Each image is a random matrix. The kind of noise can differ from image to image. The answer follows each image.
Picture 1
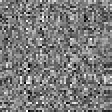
low rank plus noise
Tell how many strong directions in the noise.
three or four
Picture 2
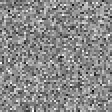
independent entries
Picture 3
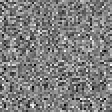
low rank plus noise
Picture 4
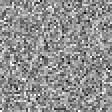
independent entries
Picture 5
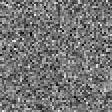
independent entries
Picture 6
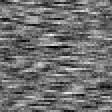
streaked along the rows
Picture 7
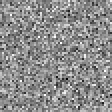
independent entries
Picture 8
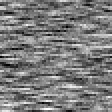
streaked along the rows
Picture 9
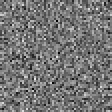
low rank plus noise
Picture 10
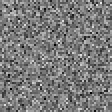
independent entries
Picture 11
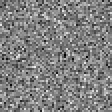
independent entries
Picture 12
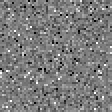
heavy tails
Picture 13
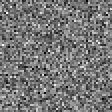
independent entries
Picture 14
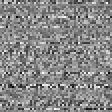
rows of uneven size
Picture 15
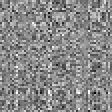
low rank plus noise
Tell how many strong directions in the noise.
two
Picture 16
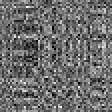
low rank plus noise
